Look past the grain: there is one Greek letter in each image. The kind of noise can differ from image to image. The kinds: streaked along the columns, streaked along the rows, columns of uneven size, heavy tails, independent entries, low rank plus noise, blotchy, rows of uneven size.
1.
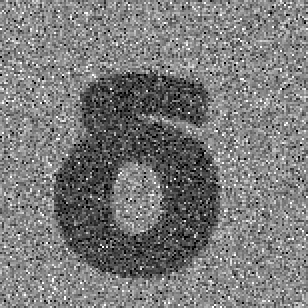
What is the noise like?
heavy tails
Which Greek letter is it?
delta
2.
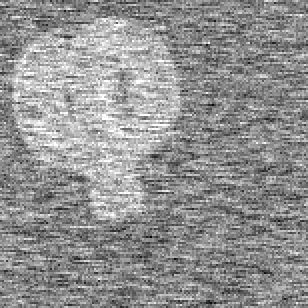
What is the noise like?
streaked along the rows
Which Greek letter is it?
phi
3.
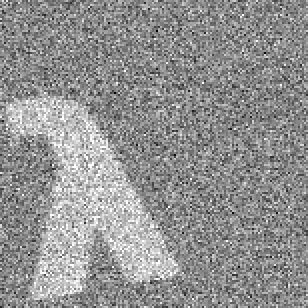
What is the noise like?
low rank plus noise
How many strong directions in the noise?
one
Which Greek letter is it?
lambda
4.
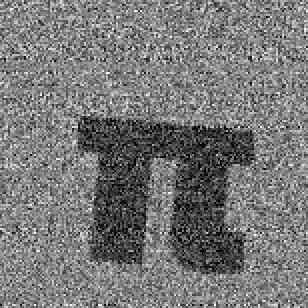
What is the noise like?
rows of uneven size
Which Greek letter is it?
pi
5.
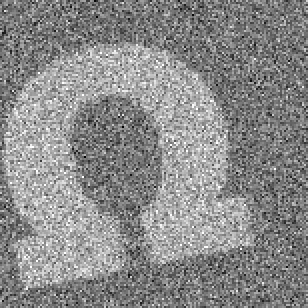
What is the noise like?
independent entries
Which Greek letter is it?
omega
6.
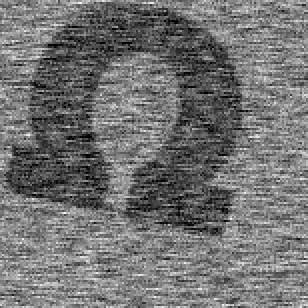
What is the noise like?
streaked along the rows
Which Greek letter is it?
omega
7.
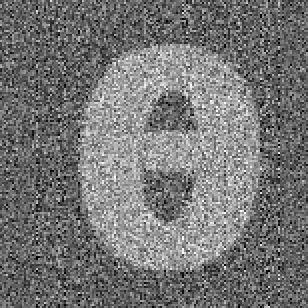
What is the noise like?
columns of uneven size
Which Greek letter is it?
theta
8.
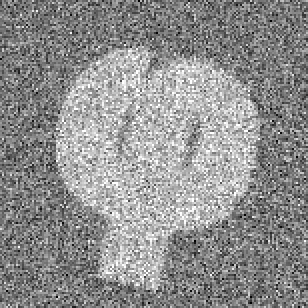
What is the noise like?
low rank plus noise
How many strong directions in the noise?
five to eight
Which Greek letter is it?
phi
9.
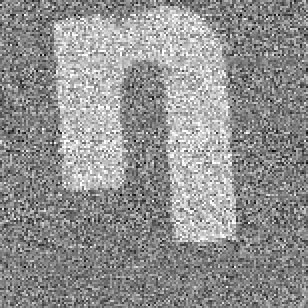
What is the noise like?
rows of uneven size
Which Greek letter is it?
eta
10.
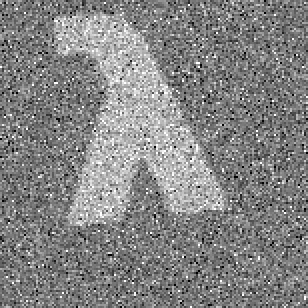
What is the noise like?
heavy tails
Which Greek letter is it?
lambda
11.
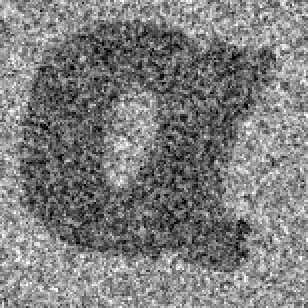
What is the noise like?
blotchy
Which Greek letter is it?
alpha
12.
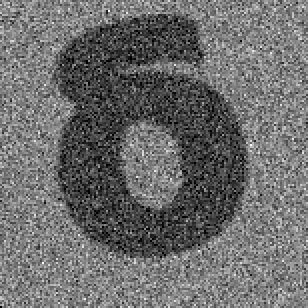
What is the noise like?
independent entries
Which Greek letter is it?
delta
